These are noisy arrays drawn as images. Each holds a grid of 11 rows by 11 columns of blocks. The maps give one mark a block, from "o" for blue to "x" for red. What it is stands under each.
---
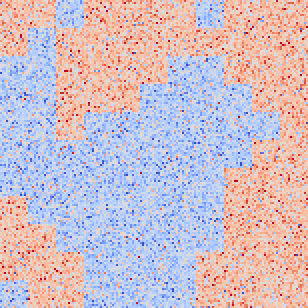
x x o x x x x o x x x
x o x x x x x x x x x
o o x x x x o o x x x
o o x x x o o o o x x
o o x o o o o o o o x
o o o o o o o o o x x
o o o o o o o o x x x
x o o o o o o o x x x
x x o o o o o o x x x
x x x o o o o x x x x
o x x o o o o x x x x
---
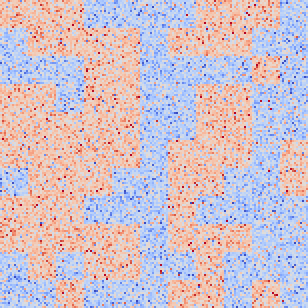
x x x o o o o x x x o
o x x x x o x x x o o
o o o x x o o o o x o
x x o x x o o x x o o
x x x x x o o x x o o
x x x x x o x x x o x
o x x x o o x x o o x
x x x o o o x o o o o
x x x x x o x x x o o
o x o x x o o x o o o
o o x o o o x x o x o
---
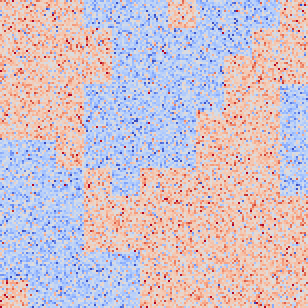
x x x o o o x o o o x
x x x x o o o o o x x
x x x x o o o o x x x
x x x o o o o o x x o
x x x o o o o x x x o
o o x o o o o x x x o
o o o x o x x x x x o
o o o x x x x x x x x
o o o x x x x x x x x
o o o o o x x x x x x
x o o o o x x x x x x
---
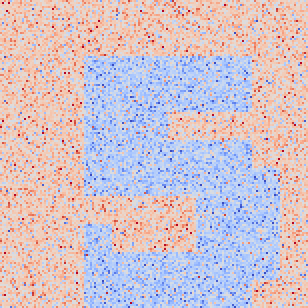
x x x x x x x x x x x
x x x x x x x x x x x
x x x o o o o o o x x
x x x o o o o o o x x
x x x o o o x x x x x
x x x o o o o o o x x
x x x o o o o o o o x
x x x x x x x o o o x
x x x o x x x o o o x
x x x o o o o o o o x
x x x o o o o o o x x
